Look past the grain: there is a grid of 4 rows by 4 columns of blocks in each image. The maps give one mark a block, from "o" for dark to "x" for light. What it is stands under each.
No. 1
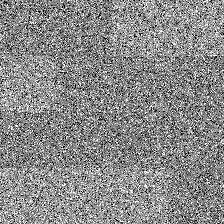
o o x x
x o o o
o o o o
x x x o
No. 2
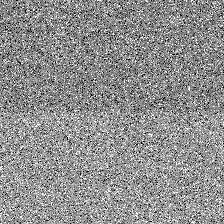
o o o o
o o o o
x x x x
x x x x
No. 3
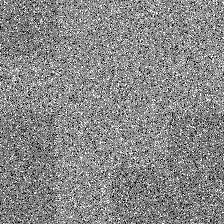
o x x x
x x x x
o x x o
o x o o
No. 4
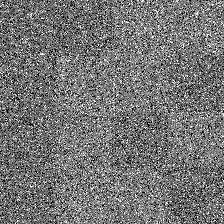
o o x x
o x x o
o x o x
o x x o
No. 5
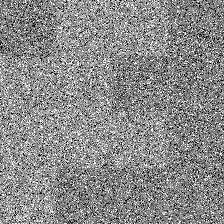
o x x o
x x o o
x x x o
x o o o
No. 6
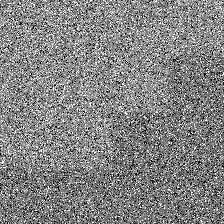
x x x x
x x x o
x x o o
o o o o
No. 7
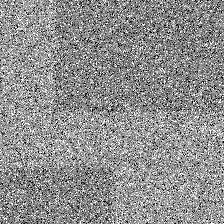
x o o o
x o o o
x x x x
o o x x
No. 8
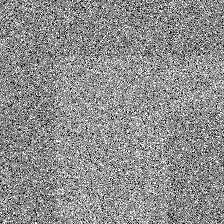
o o o o
o x x x
o x x o
o x x o
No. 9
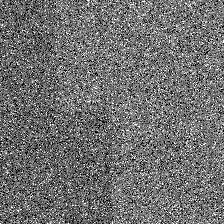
o x x x
o x x x
o o x x
o o x x
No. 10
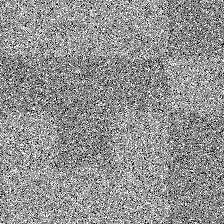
x x x o
o o o x
x o x o
x x x o
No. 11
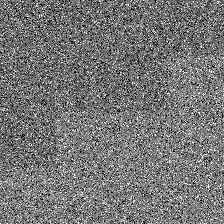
o o o o
o o o x
o x x x
x x x x
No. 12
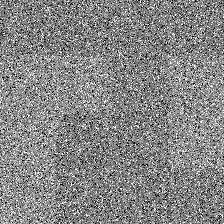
o o o o
x x o x
x o o x
x o o o
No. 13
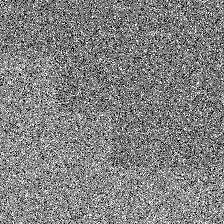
o o o o
x o o o
x x o o
x x x x
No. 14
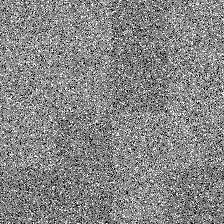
x x o x
x x o x
x o x x
o o x o
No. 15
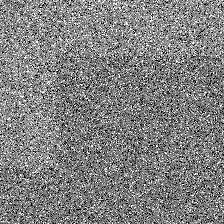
x x x x
x o o o
x o o o
o o o o
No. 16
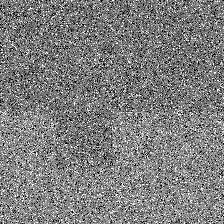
o o o o
o o o o
x o x x
x x x x
